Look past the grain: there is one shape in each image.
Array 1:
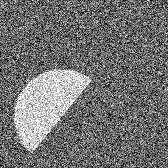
half disc
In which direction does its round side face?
up and left
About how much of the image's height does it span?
half
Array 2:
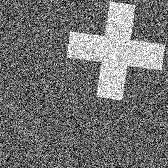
cross
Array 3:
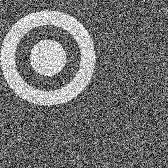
bullseye
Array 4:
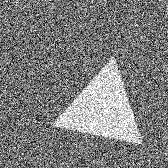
triangle
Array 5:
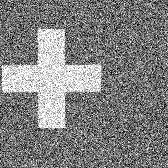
cross
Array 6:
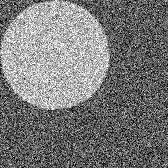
disc
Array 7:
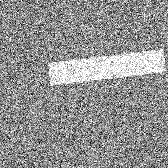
bar
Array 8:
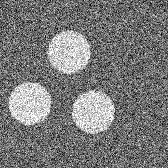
three dots
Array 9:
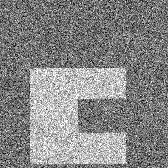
square with a notch
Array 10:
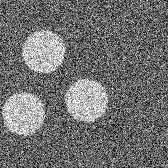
three dots
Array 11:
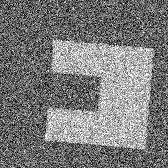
square with a notch
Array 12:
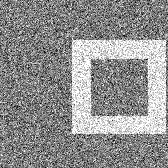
square frame
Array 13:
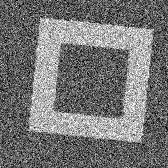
square frame
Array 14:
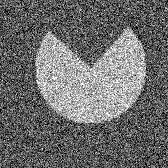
disc with a wedge cut out
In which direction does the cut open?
up
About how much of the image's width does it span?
two thirds
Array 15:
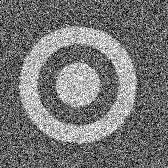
bullseye
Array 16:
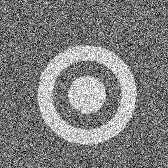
bullseye
